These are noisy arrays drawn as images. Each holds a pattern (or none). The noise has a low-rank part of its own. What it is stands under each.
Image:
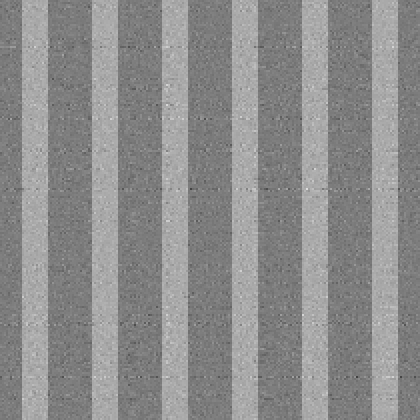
vertical stripes
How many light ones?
6
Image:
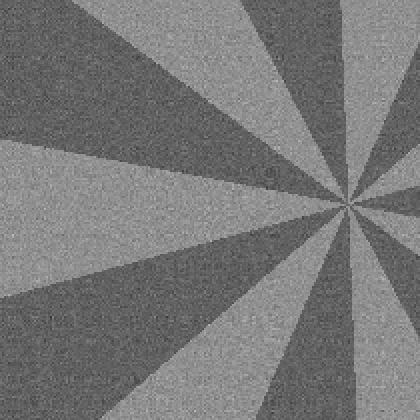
spokes from one point
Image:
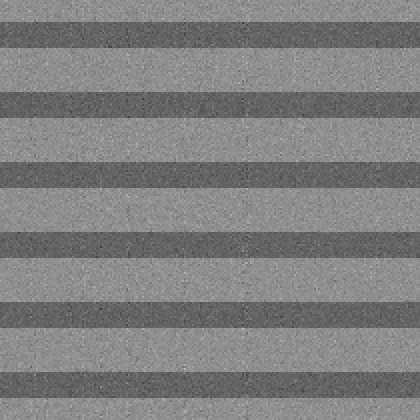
horizontal stripes
